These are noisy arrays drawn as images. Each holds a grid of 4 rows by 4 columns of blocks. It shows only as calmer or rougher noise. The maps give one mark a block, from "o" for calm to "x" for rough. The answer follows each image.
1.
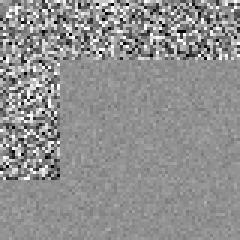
xxxx
xooo
xooo
oooo
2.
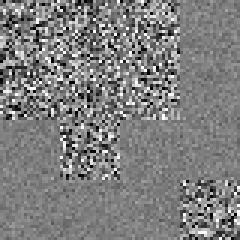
xxxo
xxxo
oxoo
ooox
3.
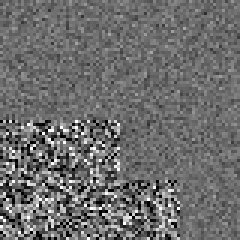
oooo
oooo
xxoo
xxxo
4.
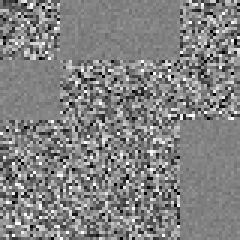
xoox
oxxx
xxxo
xxxo
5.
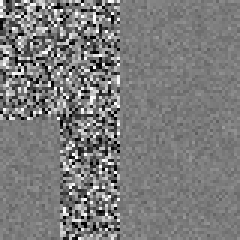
xxoo
xxoo
oxoo
oxoo
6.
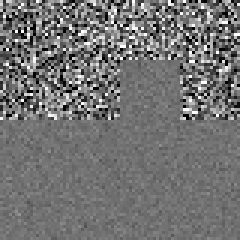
xxxx
xxox
oooo
oooo
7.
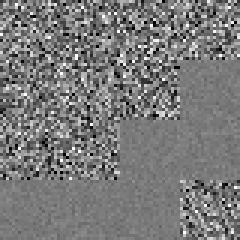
xxxx
xxxo
xxoo
ooox
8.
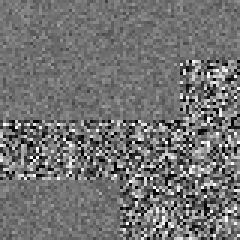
oooo
ooox
xxxx
ooxx
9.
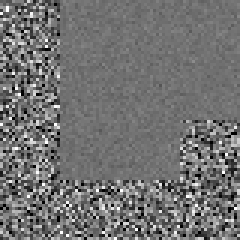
xooo
xooo
xoox
xxxx
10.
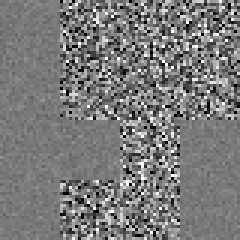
oxxx
oxxx
ooxo
oxxo
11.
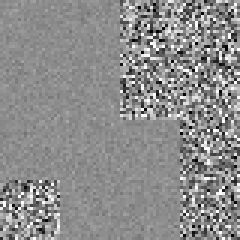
ooxx
ooxx
ooox
xoox
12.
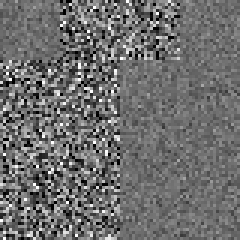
oxxo
xxoo
xxoo
xxoo
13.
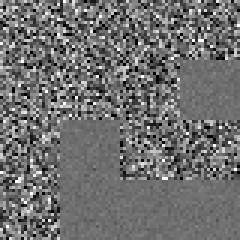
xxxx
xxxo
xoxx
xooo
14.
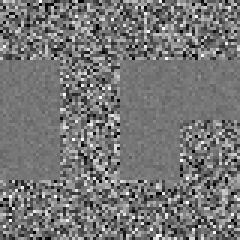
xxxx
oxoo
oxox
xxxx
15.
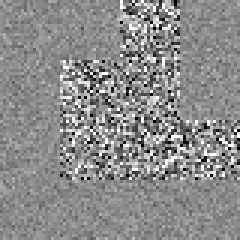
ooxo
oxxo
oxxx
oooo
